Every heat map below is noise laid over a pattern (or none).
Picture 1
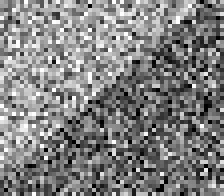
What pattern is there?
a sharp edge
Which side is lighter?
top left
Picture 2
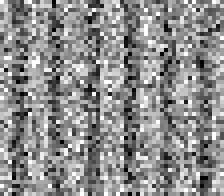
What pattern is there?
vertical stripes
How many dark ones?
6
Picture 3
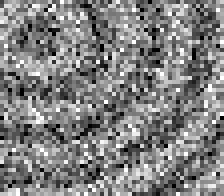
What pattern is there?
rings round one point
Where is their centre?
top left
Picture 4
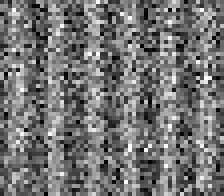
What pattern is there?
vertical stripes
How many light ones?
6
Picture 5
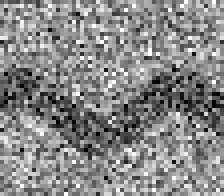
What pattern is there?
a wavy band
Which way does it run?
left to right
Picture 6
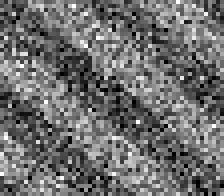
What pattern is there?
diagonal stripes
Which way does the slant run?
top left to bottom right
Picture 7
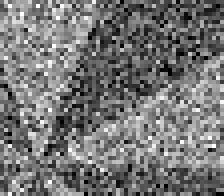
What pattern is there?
spokes from one point
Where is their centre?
bottom left
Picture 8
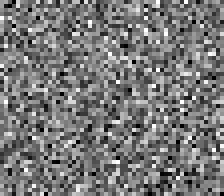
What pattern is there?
only noise
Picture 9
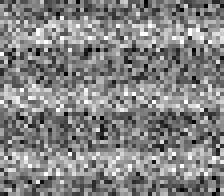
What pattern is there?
horizontal stripes
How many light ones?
3
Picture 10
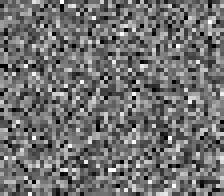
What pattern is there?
only noise
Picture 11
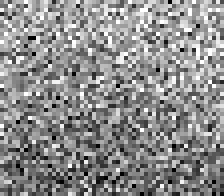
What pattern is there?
a smooth slope
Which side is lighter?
top
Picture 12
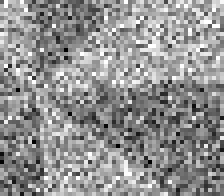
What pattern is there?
spokes from one point
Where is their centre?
middle left
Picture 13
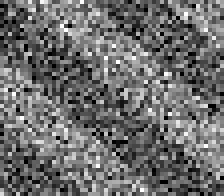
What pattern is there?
diagonal stripes
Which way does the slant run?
top left to bottom right
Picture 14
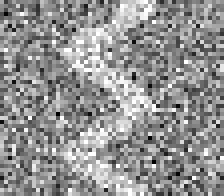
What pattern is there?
a wavy band
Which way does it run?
top to bottom
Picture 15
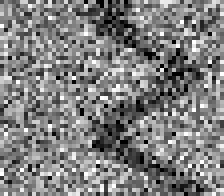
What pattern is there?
a wavy band
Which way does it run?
top to bottom
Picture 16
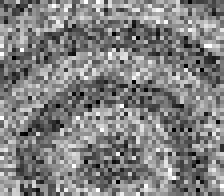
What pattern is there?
rings round one point
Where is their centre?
bottom middle
